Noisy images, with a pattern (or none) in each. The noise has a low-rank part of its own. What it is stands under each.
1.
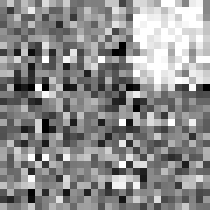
one block
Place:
top right
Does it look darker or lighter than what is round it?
lighter
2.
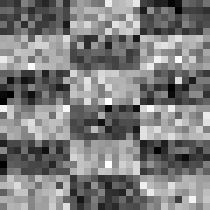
a checkerboard
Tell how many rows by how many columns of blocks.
6 by 3
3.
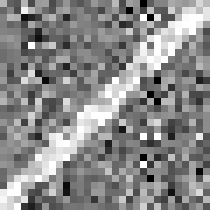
a diagonal band
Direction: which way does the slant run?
bottom left to top right
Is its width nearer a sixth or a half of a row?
a sixth
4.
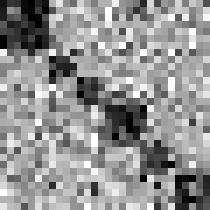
blocks along the diagonal
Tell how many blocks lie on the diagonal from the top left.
6
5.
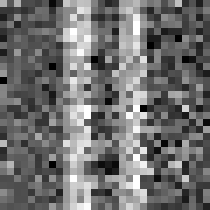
bands of columns
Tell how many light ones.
2
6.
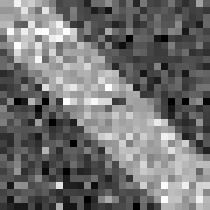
a diagonal band
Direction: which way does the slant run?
top left to bottom right
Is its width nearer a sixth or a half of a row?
a half
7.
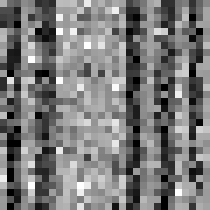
bands of columns
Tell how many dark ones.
5
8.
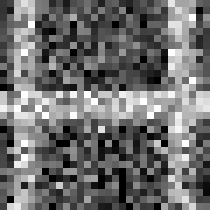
bands of rows crossing bands of columns
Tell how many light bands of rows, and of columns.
1 and 2
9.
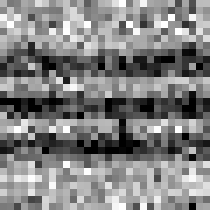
bands of rows
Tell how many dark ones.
3
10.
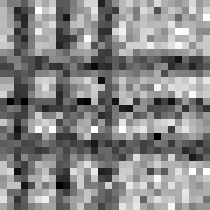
bands of rows crossing bands of columns
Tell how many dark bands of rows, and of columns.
3 and 3
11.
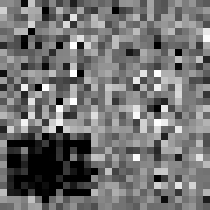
one block
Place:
bottom left
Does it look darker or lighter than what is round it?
darker
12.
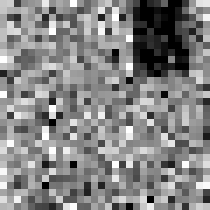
one block
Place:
top right
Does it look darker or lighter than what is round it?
darker
